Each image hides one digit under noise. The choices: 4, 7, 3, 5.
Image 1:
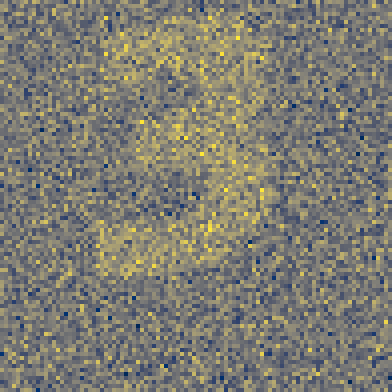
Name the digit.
3
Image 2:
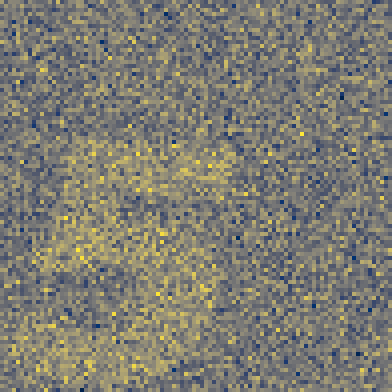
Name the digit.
5
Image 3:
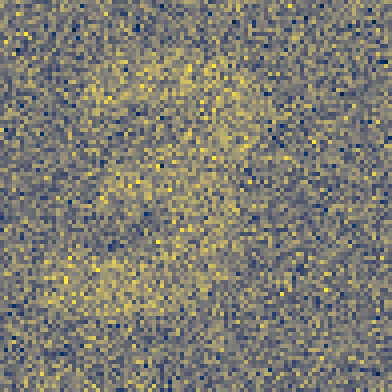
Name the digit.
3
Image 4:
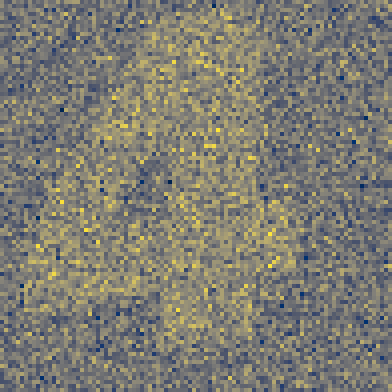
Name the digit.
4
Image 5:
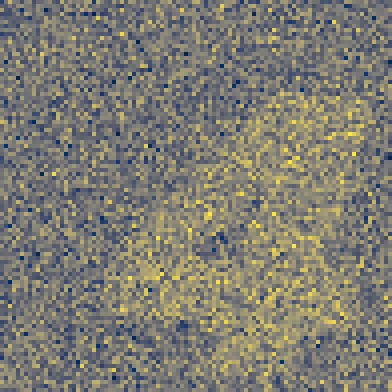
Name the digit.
4
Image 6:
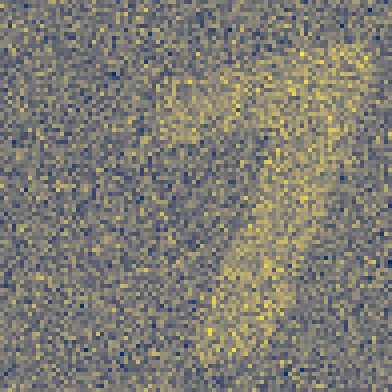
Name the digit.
7
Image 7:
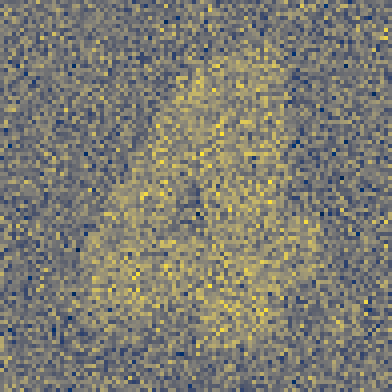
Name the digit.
4
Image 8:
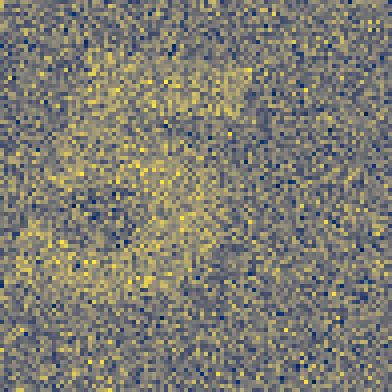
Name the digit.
5
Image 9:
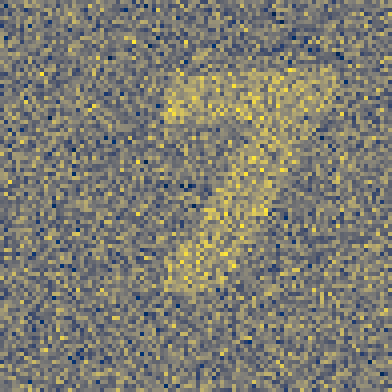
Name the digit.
7
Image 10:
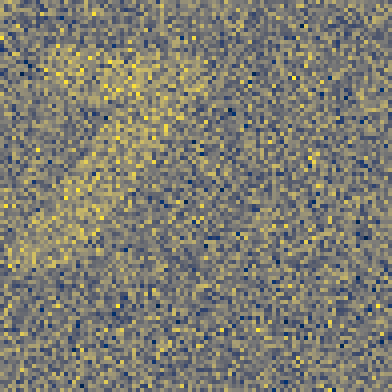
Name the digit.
7
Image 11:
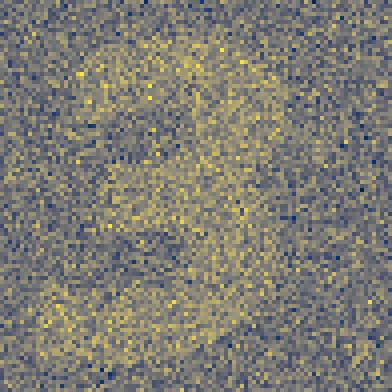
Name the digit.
3
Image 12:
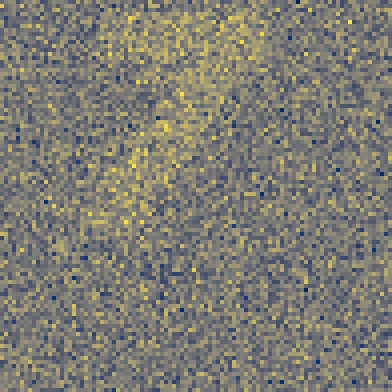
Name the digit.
7
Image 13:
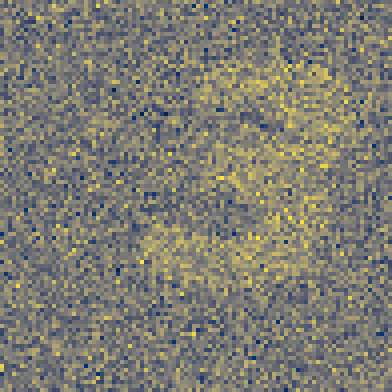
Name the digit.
3
